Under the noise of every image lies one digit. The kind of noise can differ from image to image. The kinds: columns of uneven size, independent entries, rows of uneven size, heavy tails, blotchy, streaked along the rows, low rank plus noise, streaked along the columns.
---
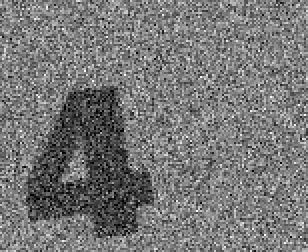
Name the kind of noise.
independent entries
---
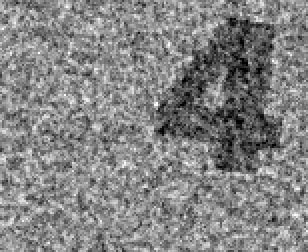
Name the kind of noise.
blotchy
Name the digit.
4
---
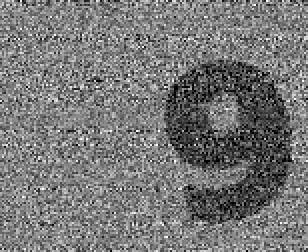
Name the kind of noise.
rows of uneven size
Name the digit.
9
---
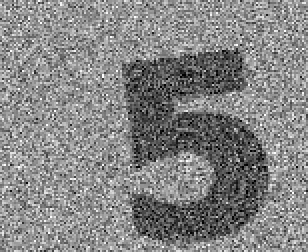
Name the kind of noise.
low rank plus noise
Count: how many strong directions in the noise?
one
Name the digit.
5
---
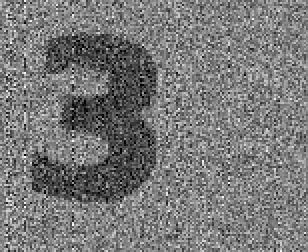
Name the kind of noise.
columns of uneven size
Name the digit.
3
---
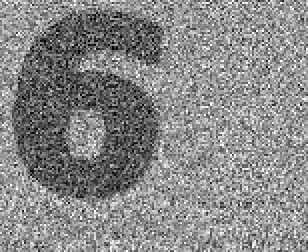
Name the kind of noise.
low rank plus noise
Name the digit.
6
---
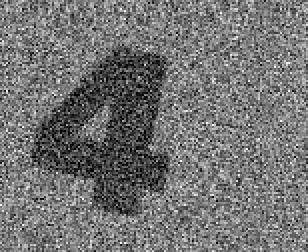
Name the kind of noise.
low rank plus noise
